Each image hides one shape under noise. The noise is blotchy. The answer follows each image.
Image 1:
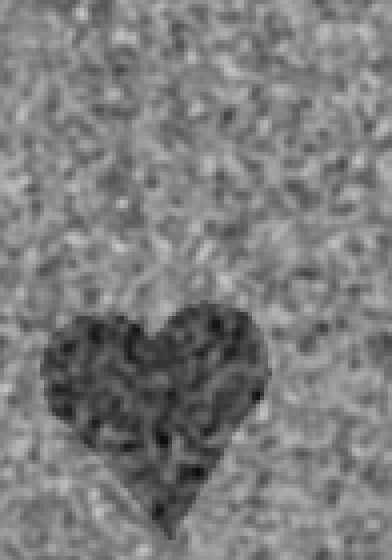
heart
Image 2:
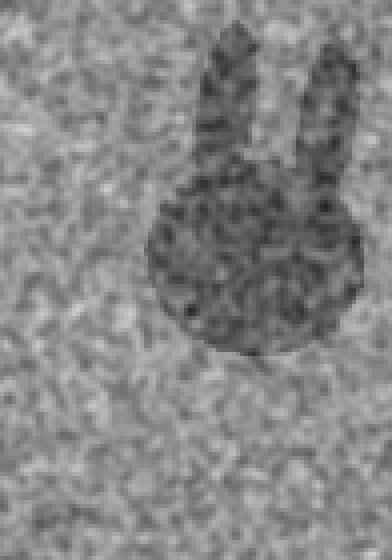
rabbit's head
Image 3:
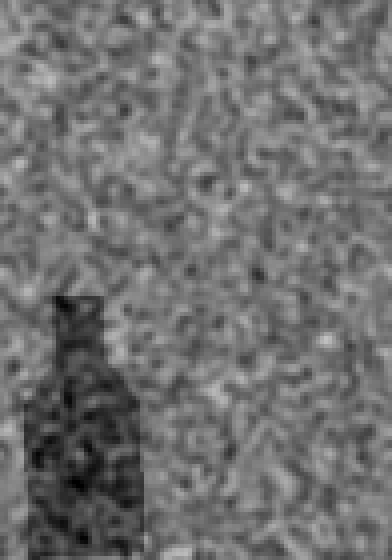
bottle
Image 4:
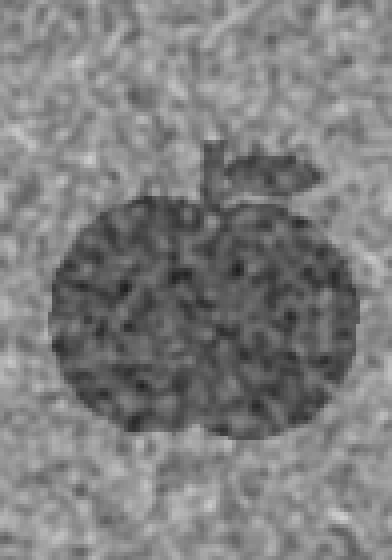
apple
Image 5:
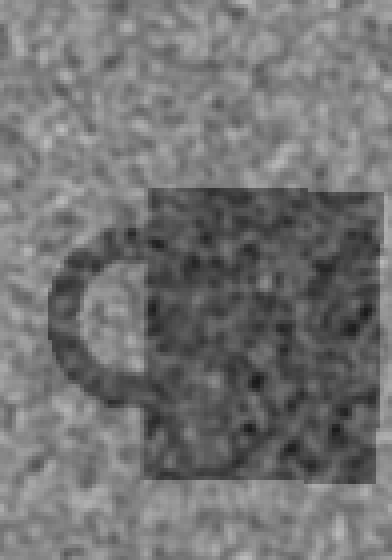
cup
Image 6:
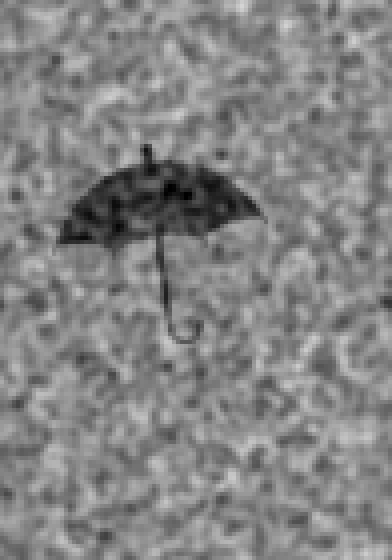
umbrella
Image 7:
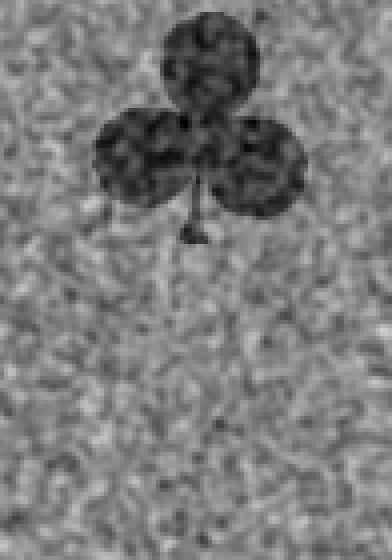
club
